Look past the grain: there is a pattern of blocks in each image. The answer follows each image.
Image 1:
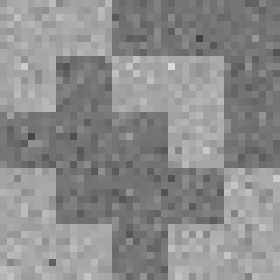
mirrored about the diagonal from the bottom left
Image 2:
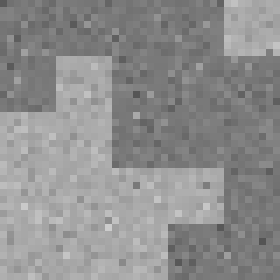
mirrored about the diagonal from the bottom left
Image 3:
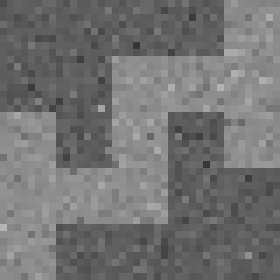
the same after a half turn
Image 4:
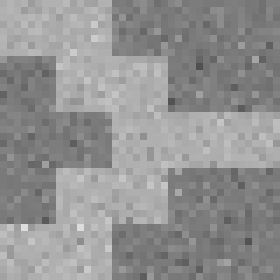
top and bottom mirror each other
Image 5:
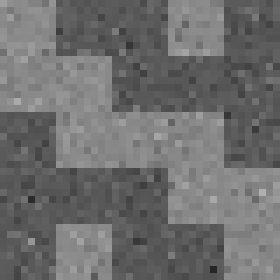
the same after a half turn
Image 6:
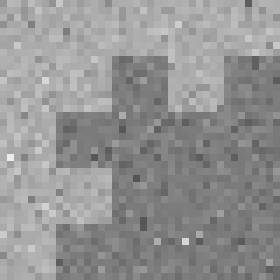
mirrored about the diagonal from the top left
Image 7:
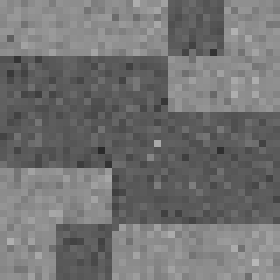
the same after a half turn
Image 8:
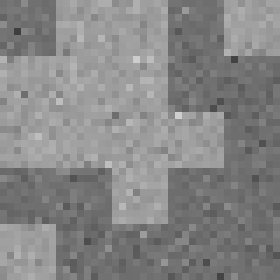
mirrored about the diagonal from the top left
